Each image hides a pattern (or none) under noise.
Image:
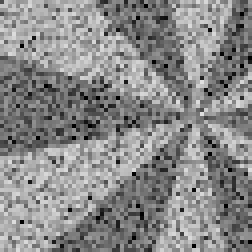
spokes from one point
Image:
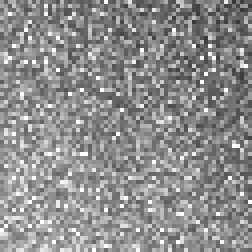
a smooth slope
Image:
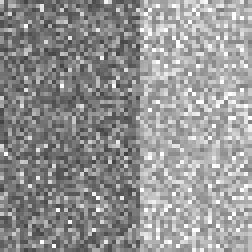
a sharp edge
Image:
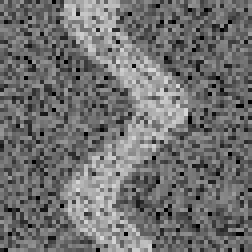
a wavy band
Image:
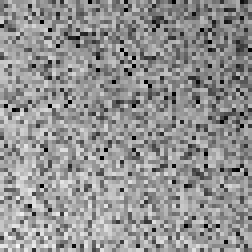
a smooth slope
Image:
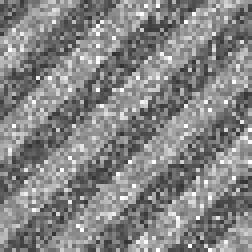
diagonal stripes
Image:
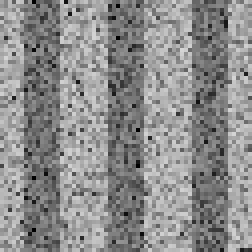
vertical stripes
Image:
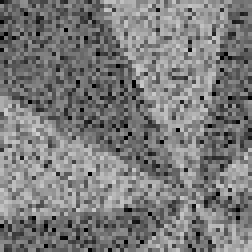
spokes from one point
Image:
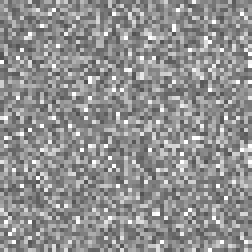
only noise
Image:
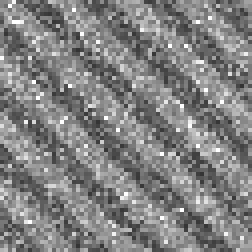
diagonal stripes
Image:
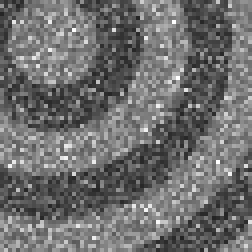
rings round one point
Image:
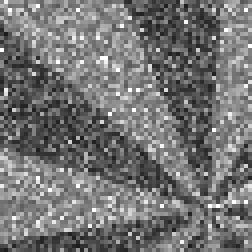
spokes from one point
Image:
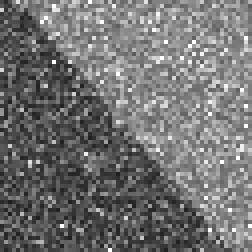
a sharp edge
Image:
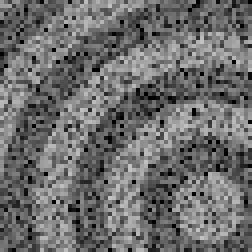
rings round one point
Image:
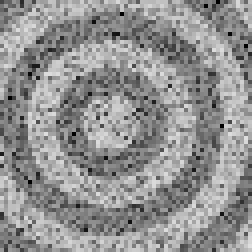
rings round one point
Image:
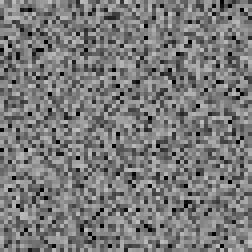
only noise
